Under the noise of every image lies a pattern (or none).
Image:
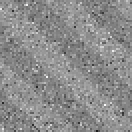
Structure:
diagonal stripes
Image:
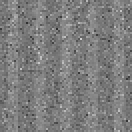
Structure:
vertical stripes
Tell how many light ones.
5
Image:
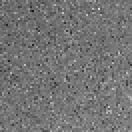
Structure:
a smooth slope
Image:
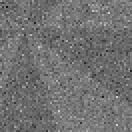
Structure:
spokes from one point
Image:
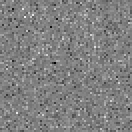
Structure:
only noise
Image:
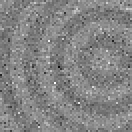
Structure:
rings round one point
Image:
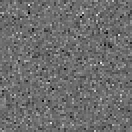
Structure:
only noise
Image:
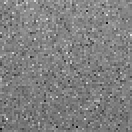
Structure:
a smooth slope
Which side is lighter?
top
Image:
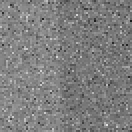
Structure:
a sharp edge
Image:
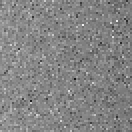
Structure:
a smooth slope
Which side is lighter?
left
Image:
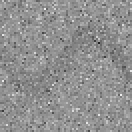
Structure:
a wavy band
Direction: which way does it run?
left to right
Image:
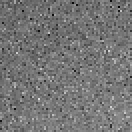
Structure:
a smooth slope
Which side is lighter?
bottom right
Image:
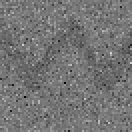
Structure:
a wavy band
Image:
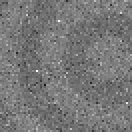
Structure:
rings round one point
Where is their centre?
middle right
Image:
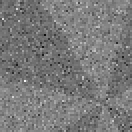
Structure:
spokes from one point
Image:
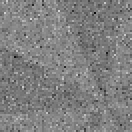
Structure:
spokes from one point
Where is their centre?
bottom right
